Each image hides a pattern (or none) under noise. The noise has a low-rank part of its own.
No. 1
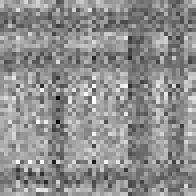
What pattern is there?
bands of rows crossing bands of columns
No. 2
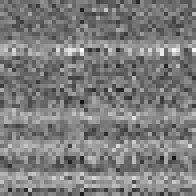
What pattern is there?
bands of rows
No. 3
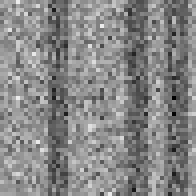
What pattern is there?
bands of columns
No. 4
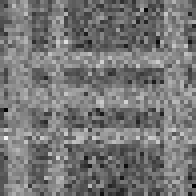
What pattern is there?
bands of rows crossing bands of columns
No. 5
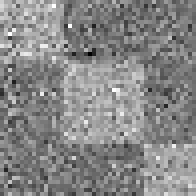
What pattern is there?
blocks along the diagonal
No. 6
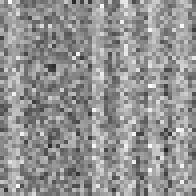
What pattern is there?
bands of columns
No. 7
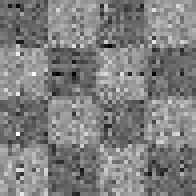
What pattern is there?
a checkerboard
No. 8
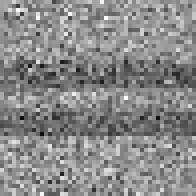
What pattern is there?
bands of rows
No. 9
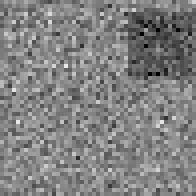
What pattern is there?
one block
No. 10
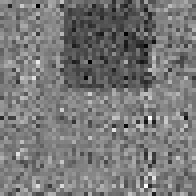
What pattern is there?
one block
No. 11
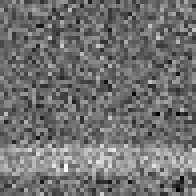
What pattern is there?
one band of rows
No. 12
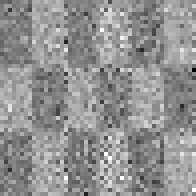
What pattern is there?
a checkerboard
